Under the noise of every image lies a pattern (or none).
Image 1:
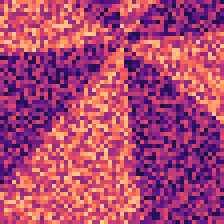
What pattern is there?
spokes from one point
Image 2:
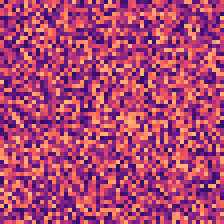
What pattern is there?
only noise
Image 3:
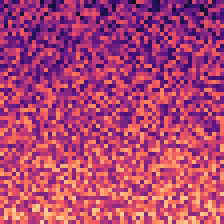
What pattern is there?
a smooth slope
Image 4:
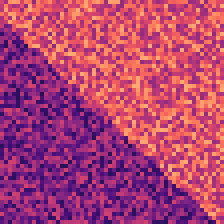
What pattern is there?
a sharp edge
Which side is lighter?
top right
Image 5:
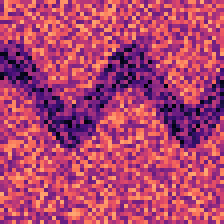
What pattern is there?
a wavy band
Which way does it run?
left to right
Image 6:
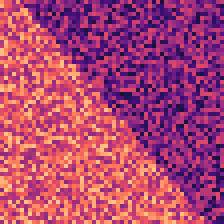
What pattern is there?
a sharp edge
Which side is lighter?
bottom left
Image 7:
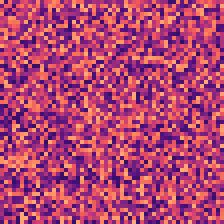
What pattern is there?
only noise
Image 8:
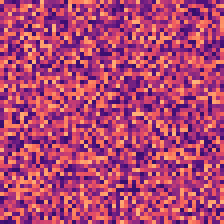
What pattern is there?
only noise
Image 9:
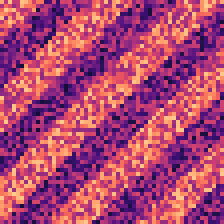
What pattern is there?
diagonal stripes
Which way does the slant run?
bottom left to top right
